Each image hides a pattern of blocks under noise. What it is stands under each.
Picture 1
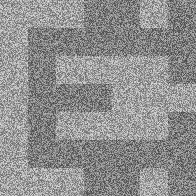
top and bottom mirror each other
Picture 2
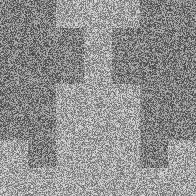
left and right mirror each other
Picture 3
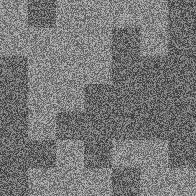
no symmetry
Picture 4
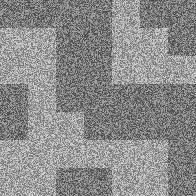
mirrored about the diagonal from the bottom left
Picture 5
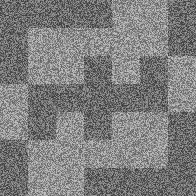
the same after a half turn
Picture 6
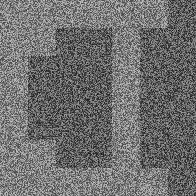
top and bottom mirror each other
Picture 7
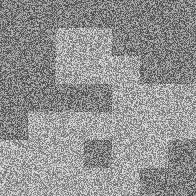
no symmetry
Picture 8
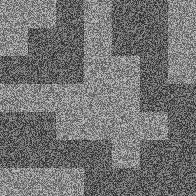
mirrored about the diagonal from the top left
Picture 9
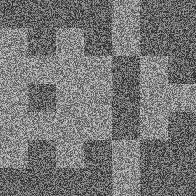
top and bottom mirror each other
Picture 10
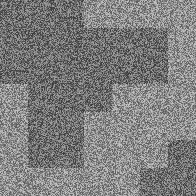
mirrored about the diagonal from the top left
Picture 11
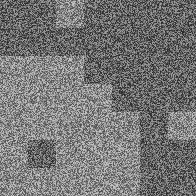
mirrored about the diagonal from the bottom left
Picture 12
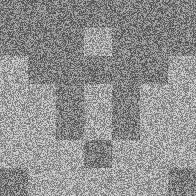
left and right mirror each other
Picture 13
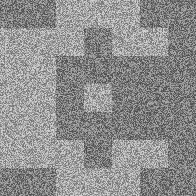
top and bottom mirror each other
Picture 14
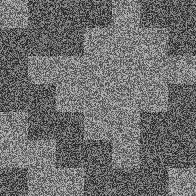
mirrored about the diagonal from the bottom left
